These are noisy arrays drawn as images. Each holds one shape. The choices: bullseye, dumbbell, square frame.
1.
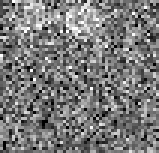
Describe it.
light dumbbell
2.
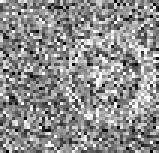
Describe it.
light bullseye
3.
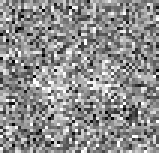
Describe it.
light dumbbell
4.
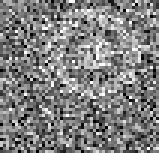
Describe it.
light bullseye
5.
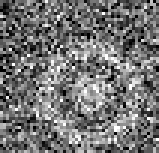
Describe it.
light bullseye
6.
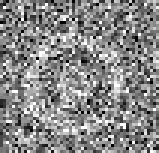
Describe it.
light bullseye
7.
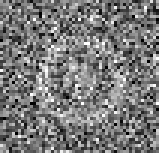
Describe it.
light bullseye
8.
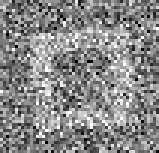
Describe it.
light square frame
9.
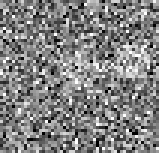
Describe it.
light dumbbell
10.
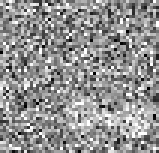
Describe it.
light dumbbell
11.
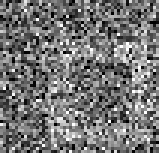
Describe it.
light square frame
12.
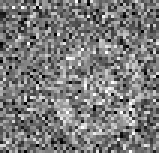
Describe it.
light bullseye
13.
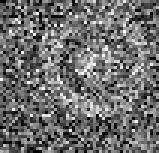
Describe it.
light bullseye
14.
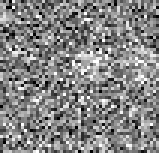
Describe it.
light dumbbell
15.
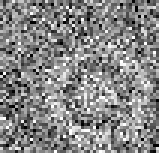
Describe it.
light bullseye
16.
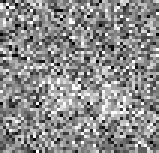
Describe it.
light dumbbell
